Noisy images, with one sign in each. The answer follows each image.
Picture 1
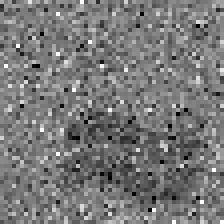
dark approximately sign
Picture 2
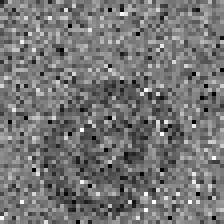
dark at sign
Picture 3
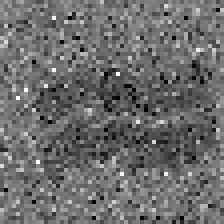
dark approximately sign
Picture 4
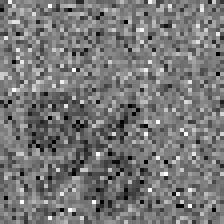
dark percent sign
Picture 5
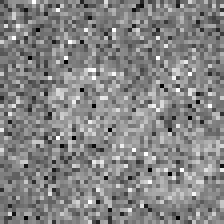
light percent sign
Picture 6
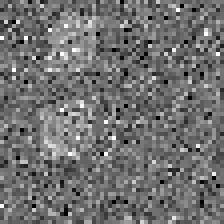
light colon
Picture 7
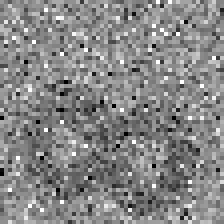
dark infinity sign
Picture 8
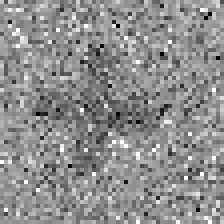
dark plus sign
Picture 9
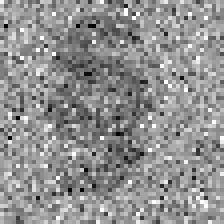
dark section sign
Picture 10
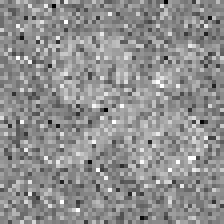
light percent sign
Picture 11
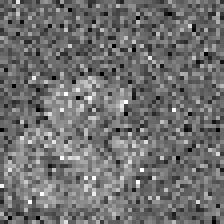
light ampersand
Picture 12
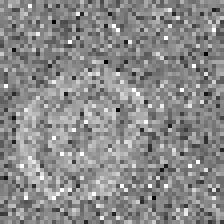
light at sign
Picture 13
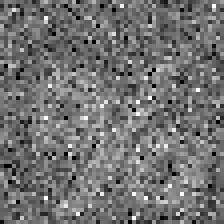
light percent sign
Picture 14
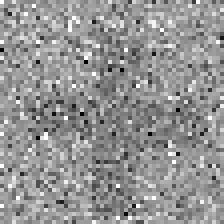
dark plus sign
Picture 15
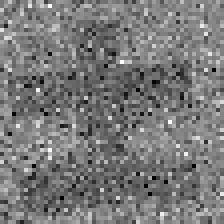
dark plus-minus sign
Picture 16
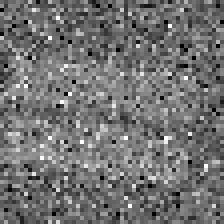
light equals sign
